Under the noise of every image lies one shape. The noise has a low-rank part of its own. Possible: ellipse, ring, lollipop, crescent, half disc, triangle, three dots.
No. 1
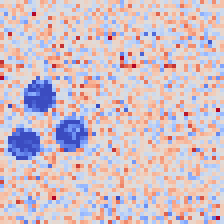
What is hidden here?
blue three dots, middle left
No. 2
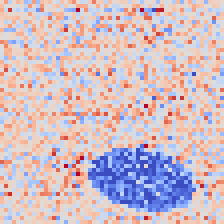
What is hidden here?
blue ellipse
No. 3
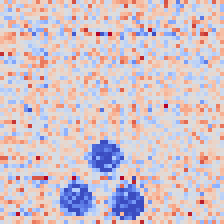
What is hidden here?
blue three dots, bottom middle
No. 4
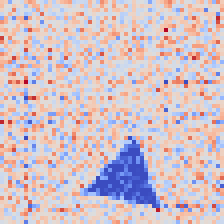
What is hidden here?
blue triangle, bottom middle
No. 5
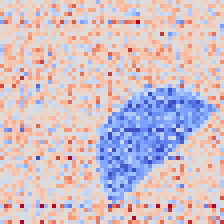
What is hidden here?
blue half disc
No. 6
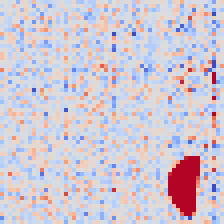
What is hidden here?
red half disc, bottom right
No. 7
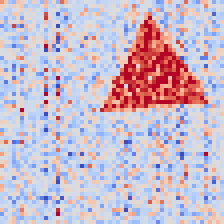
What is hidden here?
red triangle
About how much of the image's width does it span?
half
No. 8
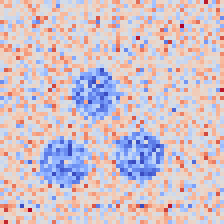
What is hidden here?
blue three dots
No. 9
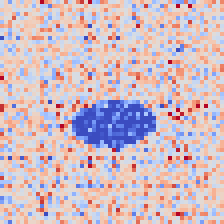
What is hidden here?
blue ellipse, centre
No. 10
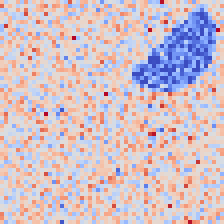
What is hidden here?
blue half disc, top right
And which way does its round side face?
down and right
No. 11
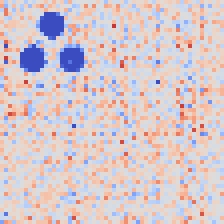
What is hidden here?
blue three dots, top left
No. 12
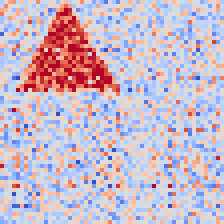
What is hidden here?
red triangle
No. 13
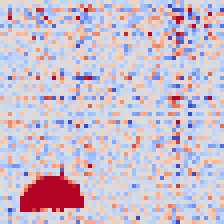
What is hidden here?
red half disc, bottom left
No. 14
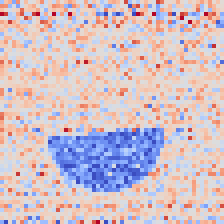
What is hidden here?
blue half disc
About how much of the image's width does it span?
half
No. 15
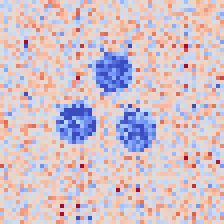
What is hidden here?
blue three dots, centre
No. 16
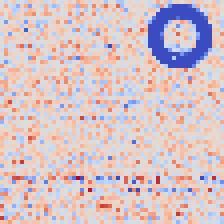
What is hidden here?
blue ring, top right
